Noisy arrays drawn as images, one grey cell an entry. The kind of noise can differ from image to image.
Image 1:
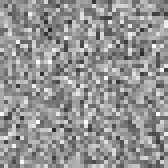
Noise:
independent entries
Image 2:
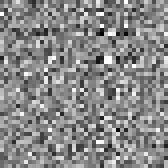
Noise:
low rank plus noise
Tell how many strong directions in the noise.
one
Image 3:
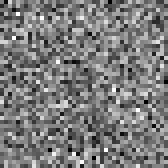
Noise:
independent entries
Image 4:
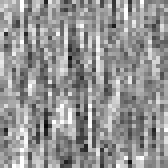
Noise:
streaked along the columns
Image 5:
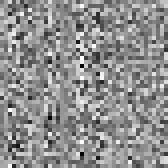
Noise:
columns of uneven size
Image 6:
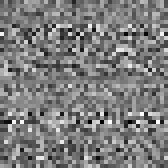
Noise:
rows of uneven size
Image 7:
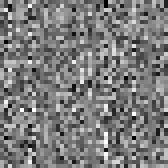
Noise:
columns of uneven size
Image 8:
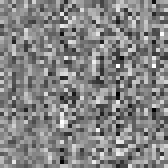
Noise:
columns of uneven size
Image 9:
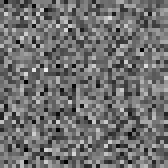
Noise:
low rank plus noise
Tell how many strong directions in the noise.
five to eight
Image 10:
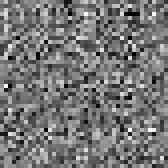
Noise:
low rank plus noise
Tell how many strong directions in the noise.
two
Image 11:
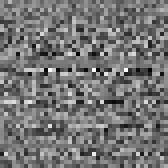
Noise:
rows of uneven size
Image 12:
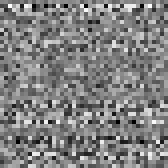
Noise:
rows of uneven size
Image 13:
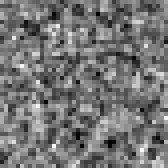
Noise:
blotchy
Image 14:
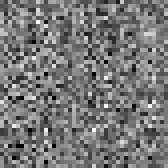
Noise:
low rank plus noise
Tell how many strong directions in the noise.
three or four
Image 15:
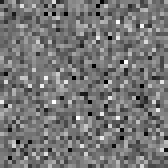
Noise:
heavy tails
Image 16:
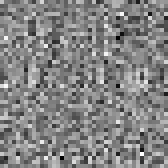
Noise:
low rank plus noise
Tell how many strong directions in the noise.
three or four
